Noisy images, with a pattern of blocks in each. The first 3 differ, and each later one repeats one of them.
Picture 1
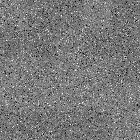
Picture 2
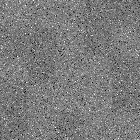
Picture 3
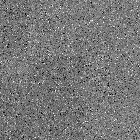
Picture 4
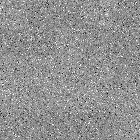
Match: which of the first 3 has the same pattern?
1
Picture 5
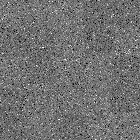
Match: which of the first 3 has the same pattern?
2
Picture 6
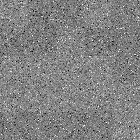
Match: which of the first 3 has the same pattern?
1
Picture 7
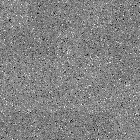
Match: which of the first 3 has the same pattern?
1
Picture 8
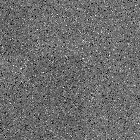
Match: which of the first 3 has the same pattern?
3
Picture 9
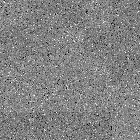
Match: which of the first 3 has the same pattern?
1
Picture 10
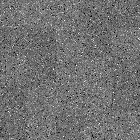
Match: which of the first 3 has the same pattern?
2
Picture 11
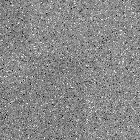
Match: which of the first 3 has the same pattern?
3
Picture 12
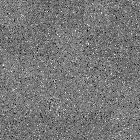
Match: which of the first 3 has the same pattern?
1
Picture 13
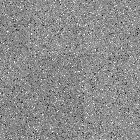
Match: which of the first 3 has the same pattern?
3
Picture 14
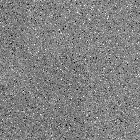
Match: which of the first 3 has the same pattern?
3
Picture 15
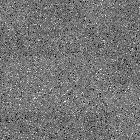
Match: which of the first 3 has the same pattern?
1
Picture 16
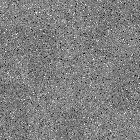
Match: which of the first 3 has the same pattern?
2
